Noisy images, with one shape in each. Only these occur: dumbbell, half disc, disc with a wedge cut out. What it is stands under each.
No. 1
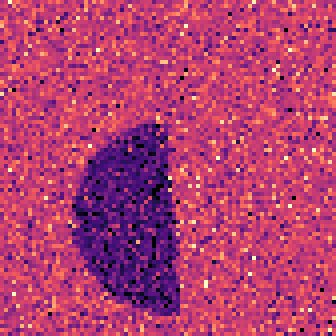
half disc
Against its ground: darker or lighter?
darker
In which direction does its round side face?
left
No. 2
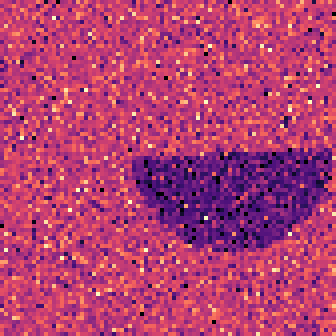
half disc
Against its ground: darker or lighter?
darker
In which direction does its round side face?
down
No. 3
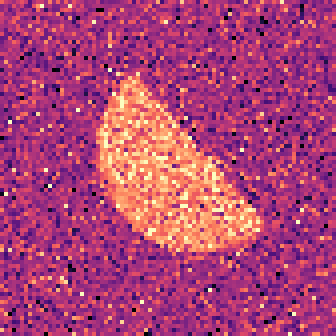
half disc
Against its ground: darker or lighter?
lighter
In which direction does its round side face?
down and left
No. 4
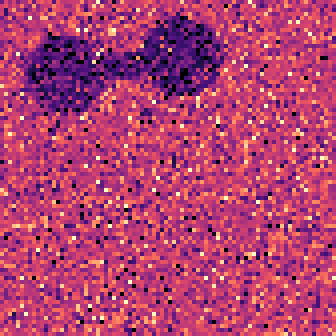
dumbbell
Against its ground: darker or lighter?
darker
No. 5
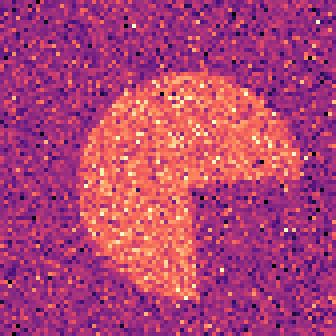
disc with a wedge cut out
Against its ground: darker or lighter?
lighter
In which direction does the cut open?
down and right
